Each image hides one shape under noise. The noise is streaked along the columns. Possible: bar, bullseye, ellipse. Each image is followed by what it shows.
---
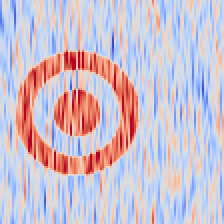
bullseye
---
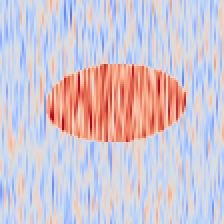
ellipse
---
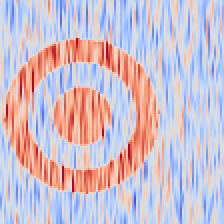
bullseye
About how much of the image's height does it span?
two thirds
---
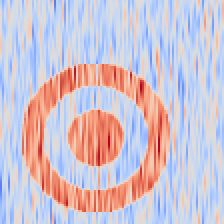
bullseye
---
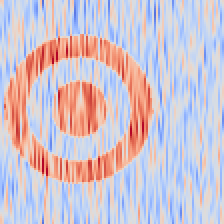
bullseye
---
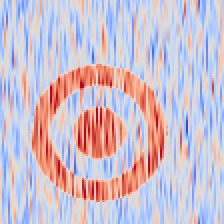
bullseye
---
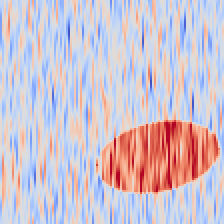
ellipse
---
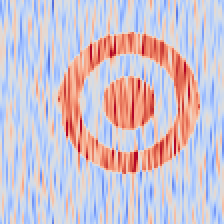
bullseye
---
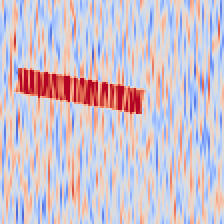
bar
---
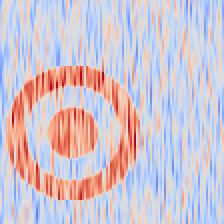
bullseye
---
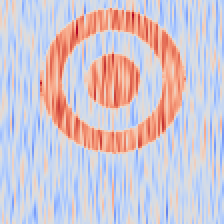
bullseye
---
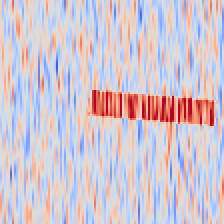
bar
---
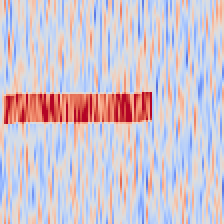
bar
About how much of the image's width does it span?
two thirds
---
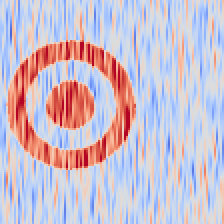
bullseye
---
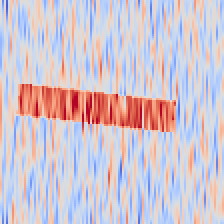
bar
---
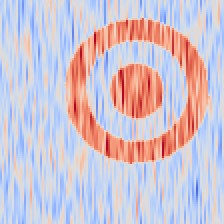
bullseye
